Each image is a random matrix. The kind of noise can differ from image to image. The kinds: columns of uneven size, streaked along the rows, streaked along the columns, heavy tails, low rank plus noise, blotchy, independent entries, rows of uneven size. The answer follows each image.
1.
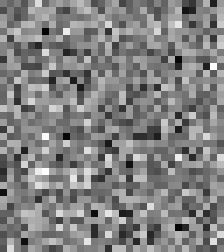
low rank plus noise
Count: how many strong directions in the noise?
five to eight
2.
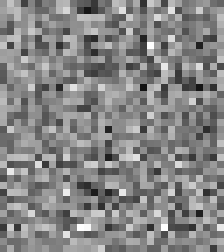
low rank plus noise
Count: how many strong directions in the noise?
three or four
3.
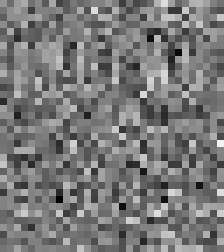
low rank plus noise
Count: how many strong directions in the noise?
two
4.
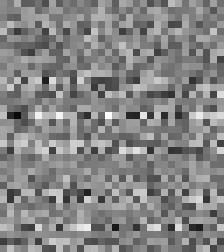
rows of uneven size
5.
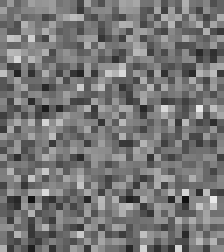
low rank plus noise
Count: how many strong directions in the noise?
three or four
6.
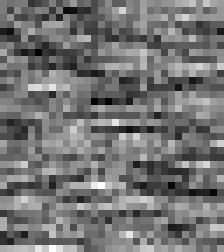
streaked along the rows
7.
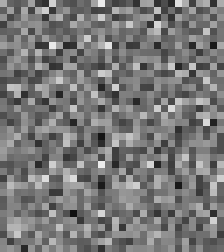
low rank plus noise
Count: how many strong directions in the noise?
one
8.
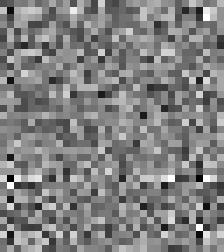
low rank plus noise
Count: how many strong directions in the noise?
one
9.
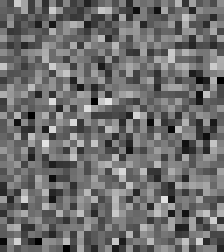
independent entries
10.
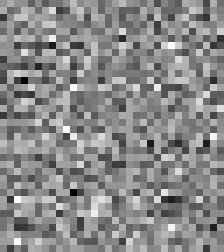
low rank plus noise
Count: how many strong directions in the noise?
one
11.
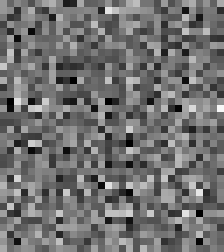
low rank plus noise
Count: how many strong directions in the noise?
three or four
